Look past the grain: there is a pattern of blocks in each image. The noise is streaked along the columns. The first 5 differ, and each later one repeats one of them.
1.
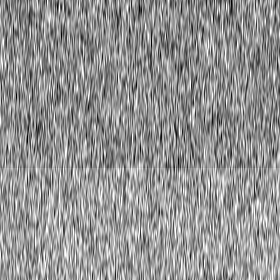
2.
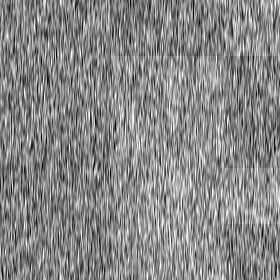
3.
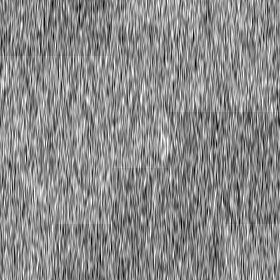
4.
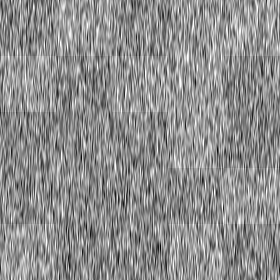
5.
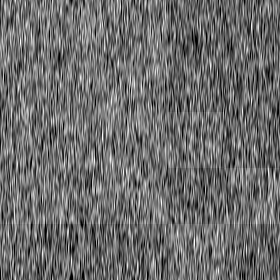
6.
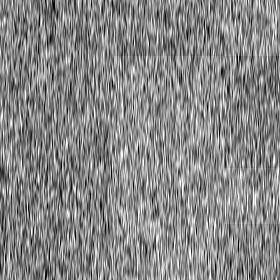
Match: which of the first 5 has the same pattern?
2
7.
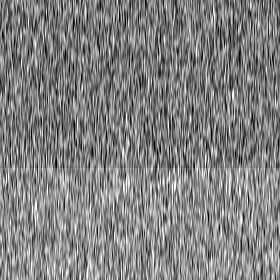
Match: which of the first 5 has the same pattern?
1
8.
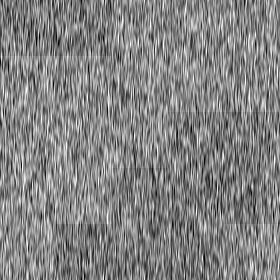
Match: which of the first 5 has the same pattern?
3
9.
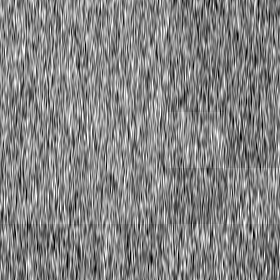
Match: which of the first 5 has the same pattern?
5
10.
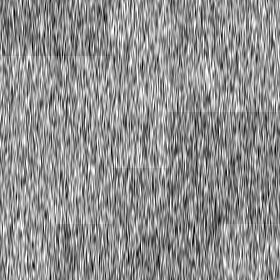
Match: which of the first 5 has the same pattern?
3
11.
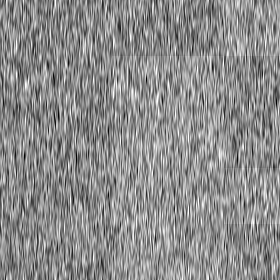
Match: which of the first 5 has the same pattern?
2
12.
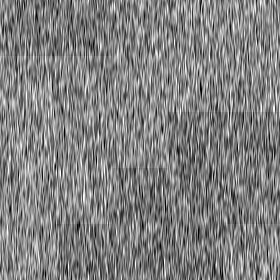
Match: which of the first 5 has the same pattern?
3
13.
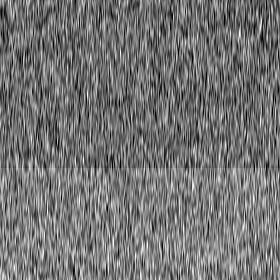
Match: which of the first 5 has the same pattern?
1
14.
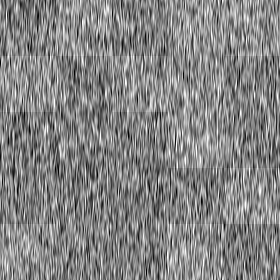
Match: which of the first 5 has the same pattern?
4
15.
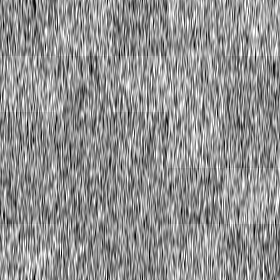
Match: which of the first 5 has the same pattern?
4
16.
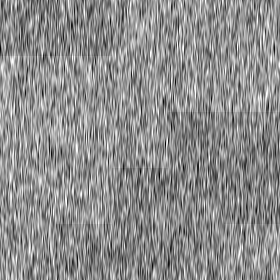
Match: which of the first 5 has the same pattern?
3
